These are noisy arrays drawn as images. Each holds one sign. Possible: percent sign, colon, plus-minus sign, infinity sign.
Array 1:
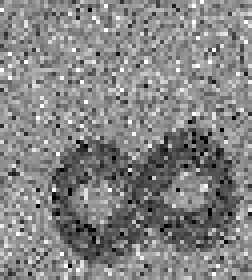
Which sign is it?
infinity sign
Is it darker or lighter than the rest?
darker
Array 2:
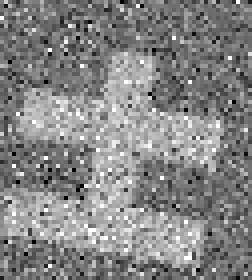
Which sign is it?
plus-minus sign
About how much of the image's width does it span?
nearly all
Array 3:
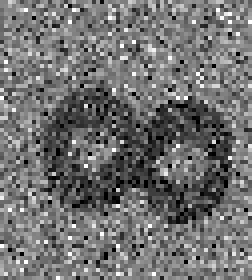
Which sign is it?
infinity sign
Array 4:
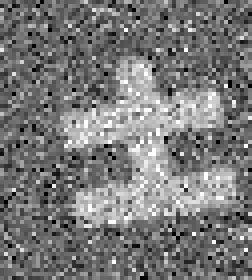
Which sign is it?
plus-minus sign
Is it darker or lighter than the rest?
lighter
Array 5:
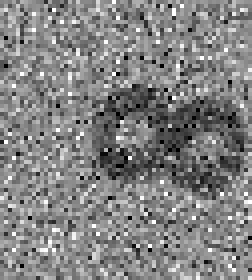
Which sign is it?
infinity sign
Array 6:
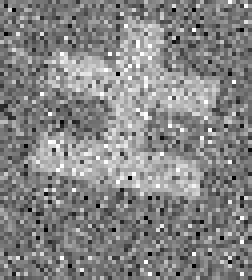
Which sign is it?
plus-minus sign
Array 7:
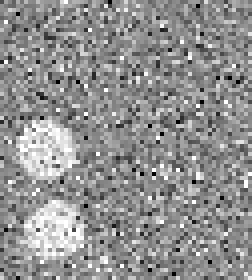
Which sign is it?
colon
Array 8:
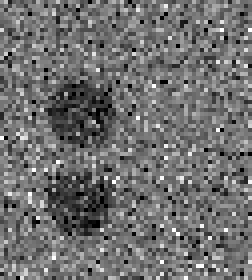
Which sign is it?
colon
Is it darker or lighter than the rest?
darker
